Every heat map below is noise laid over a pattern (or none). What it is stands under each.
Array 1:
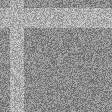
bands of rows crossing bands of columns
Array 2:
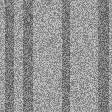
bands of columns
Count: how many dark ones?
4
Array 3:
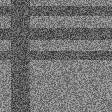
bands of rows crossing bands of columns
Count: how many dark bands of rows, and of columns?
3 and 1
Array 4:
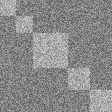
blocks along the diagonal
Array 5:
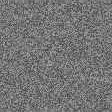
only noise
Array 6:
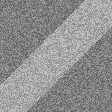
a diagonal band
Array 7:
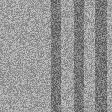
bands of columns
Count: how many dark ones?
3
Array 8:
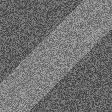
a diagonal band
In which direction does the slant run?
bottom left to top right
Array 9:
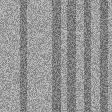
bands of columns
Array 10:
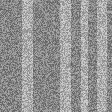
bands of columns
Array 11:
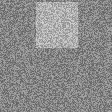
one block
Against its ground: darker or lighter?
lighter
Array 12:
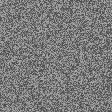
only noise
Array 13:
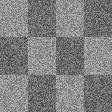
a checkerboard
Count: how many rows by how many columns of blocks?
3 by 4
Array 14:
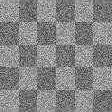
a checkerboard
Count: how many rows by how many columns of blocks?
5 by 6
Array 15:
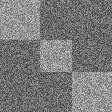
blocks along the diagonal
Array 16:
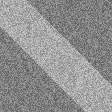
a diagonal band
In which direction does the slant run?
top left to bottom right
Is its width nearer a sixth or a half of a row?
a half
